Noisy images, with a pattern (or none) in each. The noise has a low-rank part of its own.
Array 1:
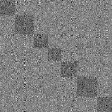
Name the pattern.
blocks along the diagonal
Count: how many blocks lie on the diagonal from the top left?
7
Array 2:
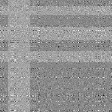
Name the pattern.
bands of rows crossing bands of columns
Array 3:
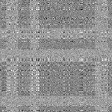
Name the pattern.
bands of rows crossing bands of columns
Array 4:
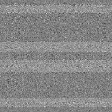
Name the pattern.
bands of rows
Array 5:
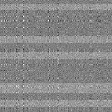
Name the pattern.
bands of rows
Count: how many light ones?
5
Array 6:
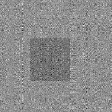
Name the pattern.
one block
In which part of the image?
centre
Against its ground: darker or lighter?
darker
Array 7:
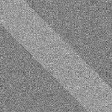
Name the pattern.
a diagonal band
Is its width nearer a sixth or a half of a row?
a half
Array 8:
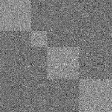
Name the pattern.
blocks along the diagonal
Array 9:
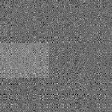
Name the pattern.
one block
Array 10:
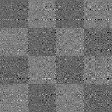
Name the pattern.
a checkerboard
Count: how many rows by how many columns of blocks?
4 by 4
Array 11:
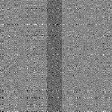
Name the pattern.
one band of columns
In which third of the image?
middle
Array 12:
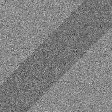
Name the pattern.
a diagonal band
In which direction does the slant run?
bottom left to top right
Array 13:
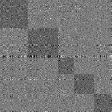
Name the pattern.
blocks along the diagonal
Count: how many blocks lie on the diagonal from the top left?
5
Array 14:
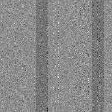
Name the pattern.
bands of columns
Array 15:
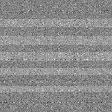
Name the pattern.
bands of rows
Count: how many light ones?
5
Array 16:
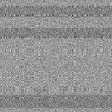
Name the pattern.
bands of rows
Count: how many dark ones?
3
